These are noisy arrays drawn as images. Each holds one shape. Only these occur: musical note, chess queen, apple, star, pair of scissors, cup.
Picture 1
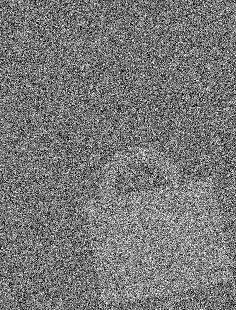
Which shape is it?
cup
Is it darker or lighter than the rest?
lighter
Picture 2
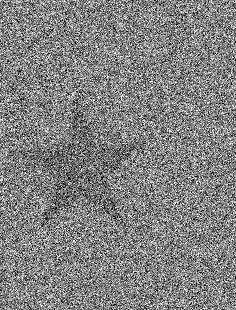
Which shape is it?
star
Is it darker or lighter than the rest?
darker
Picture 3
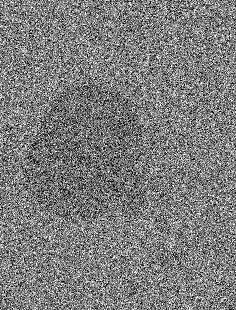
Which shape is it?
apple
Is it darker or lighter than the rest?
darker
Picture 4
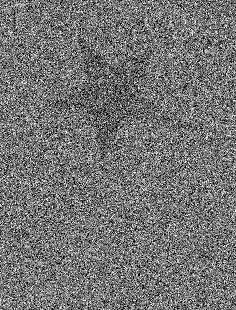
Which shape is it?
star
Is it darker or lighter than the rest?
darker
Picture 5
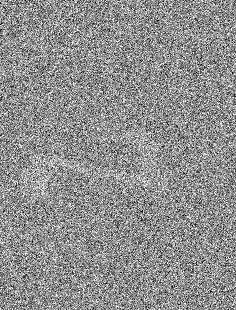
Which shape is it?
musical note
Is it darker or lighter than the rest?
lighter
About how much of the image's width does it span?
two thirds
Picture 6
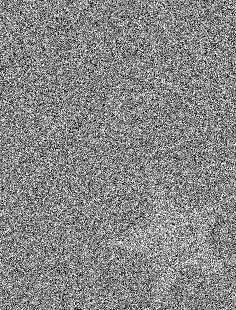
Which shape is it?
star
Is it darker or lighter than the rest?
lighter
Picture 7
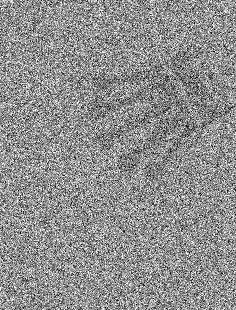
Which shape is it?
chess queen
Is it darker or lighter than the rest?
darker
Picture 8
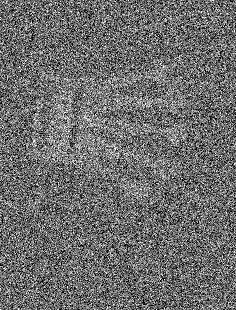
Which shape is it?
chess queen
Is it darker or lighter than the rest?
lighter
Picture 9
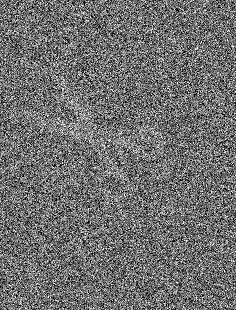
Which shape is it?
pair of scissors
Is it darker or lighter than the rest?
lighter
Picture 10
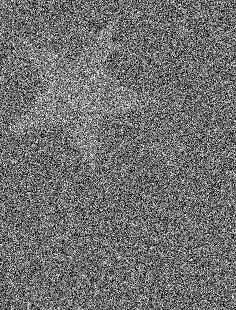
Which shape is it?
star
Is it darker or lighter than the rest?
lighter
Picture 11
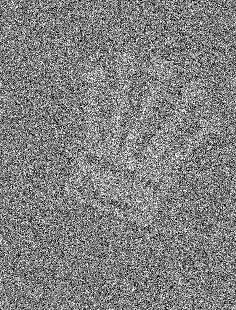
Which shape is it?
chess queen
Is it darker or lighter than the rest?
lighter
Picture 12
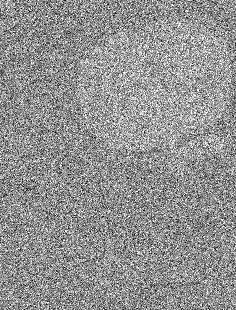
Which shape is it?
apple
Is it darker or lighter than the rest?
lighter
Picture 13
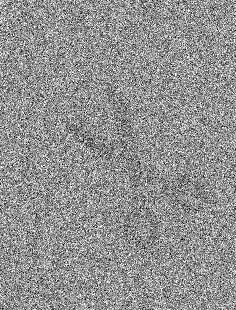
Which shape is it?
pair of scissors
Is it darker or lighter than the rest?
darker
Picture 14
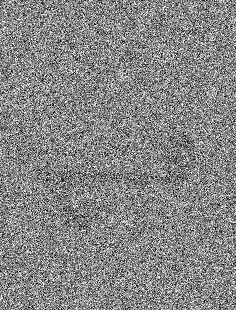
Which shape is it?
musical note
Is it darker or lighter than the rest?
darker
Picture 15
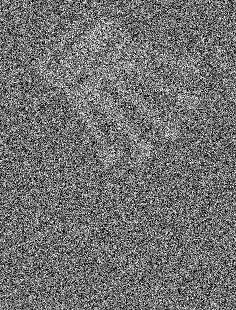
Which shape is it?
chess queen
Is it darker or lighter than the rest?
lighter
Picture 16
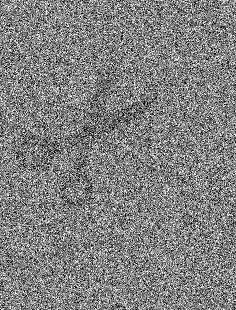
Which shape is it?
pair of scissors
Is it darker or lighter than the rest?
darker
